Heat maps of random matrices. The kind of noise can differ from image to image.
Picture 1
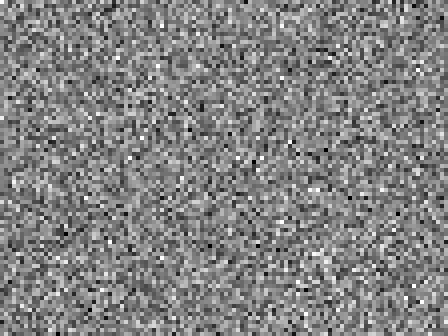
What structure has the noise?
independent entries
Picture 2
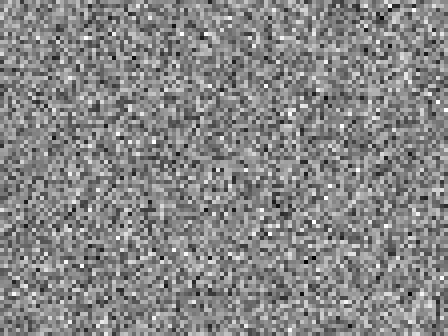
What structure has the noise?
independent entries
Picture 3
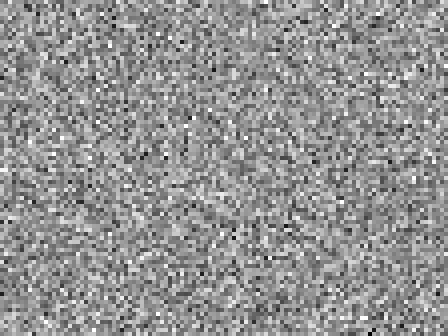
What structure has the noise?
independent entries
